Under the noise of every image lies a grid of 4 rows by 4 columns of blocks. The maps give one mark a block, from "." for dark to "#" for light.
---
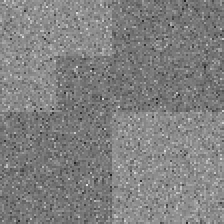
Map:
# # . .
# . . .
. . # #
. . # #
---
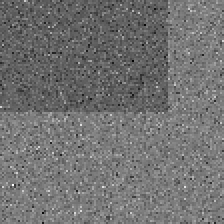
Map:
. . . #
. . . #
# # # #
# # # #
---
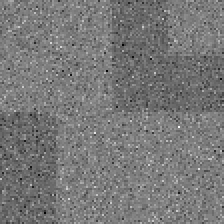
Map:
# # . #
# # . .
. # # #
. # # #
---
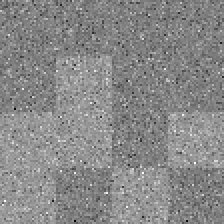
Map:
. . . .
. # . .
# # . #
# . # .
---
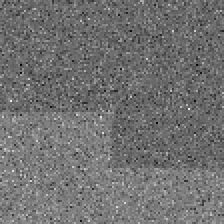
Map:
. . . .
. . . .
# # . .
# # # #
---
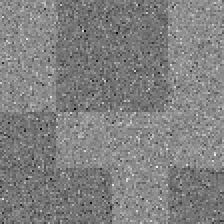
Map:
# . . #
# . . #
. # # #
. . # .
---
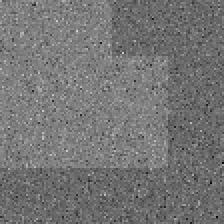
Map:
# # . .
# # # .
# # # .
. . . .
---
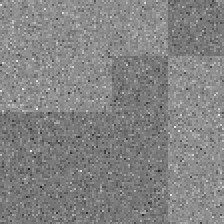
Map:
# # # .
# # . #
. . . #
. . . #
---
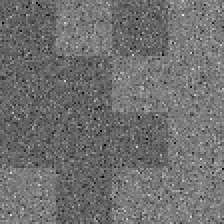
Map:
. # . #
. . # #
. . . #
# . # #
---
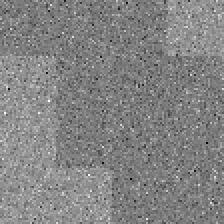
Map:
. . . #
# . . .
# . . .
# # . .
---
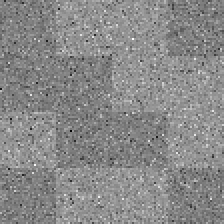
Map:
. # # .
. . # #
# . . #
. # # .
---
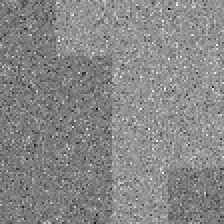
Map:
. # # #
. . # #
. . # #
. . # .
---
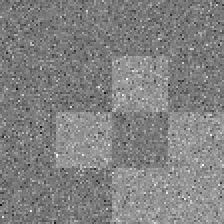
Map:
. . . .
. . # .
. # . #
. . # #
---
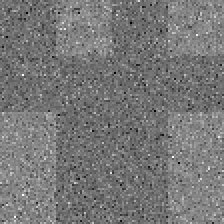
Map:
. # . #
. . . .
# . . #
# . . #
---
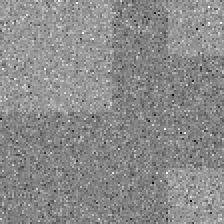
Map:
# # . #
# # . .
. . . .
. . . #
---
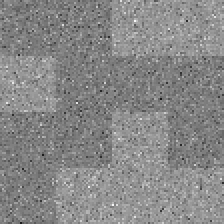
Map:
. . # #
# . . .
. . # .
. # # #
